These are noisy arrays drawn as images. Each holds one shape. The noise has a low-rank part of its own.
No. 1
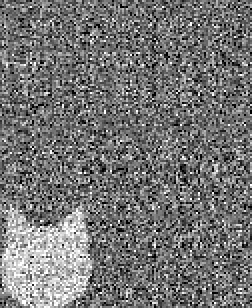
cat's head
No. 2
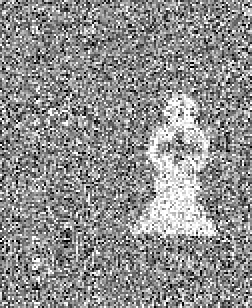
chess bishop
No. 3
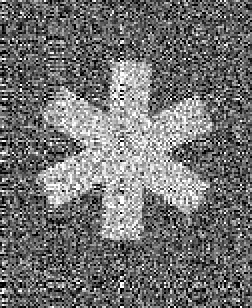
asterisk
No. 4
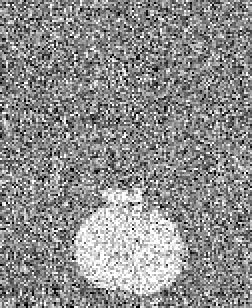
apple
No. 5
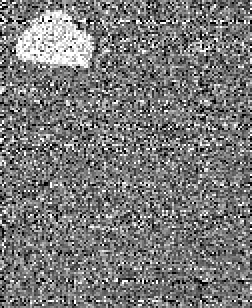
cloud
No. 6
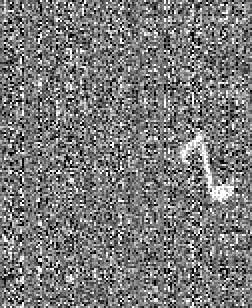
musical note
